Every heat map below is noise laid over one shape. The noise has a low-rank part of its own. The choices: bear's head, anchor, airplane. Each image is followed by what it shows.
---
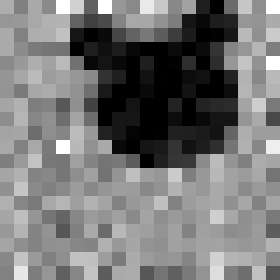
dark bear's head
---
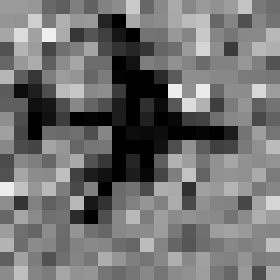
dark airplane
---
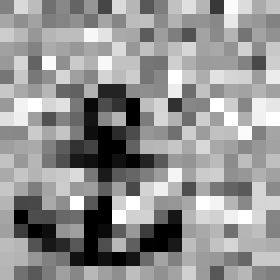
dark anchor
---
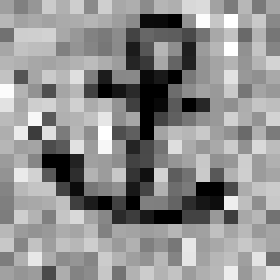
dark anchor
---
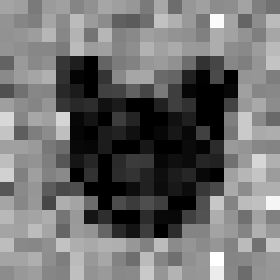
dark bear's head
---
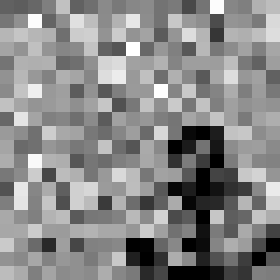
dark anchor
